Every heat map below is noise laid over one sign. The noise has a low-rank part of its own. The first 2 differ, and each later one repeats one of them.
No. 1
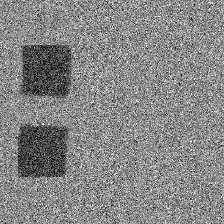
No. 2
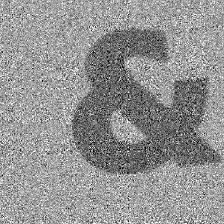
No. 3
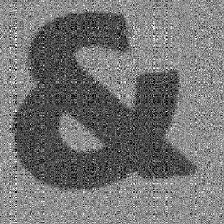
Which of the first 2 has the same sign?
2
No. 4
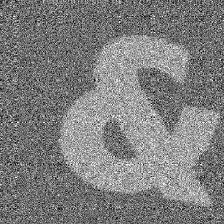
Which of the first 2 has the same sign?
2
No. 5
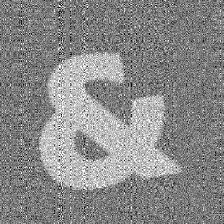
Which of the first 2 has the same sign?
2
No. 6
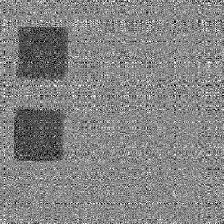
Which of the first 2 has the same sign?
1
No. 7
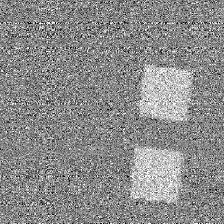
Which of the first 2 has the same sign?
1
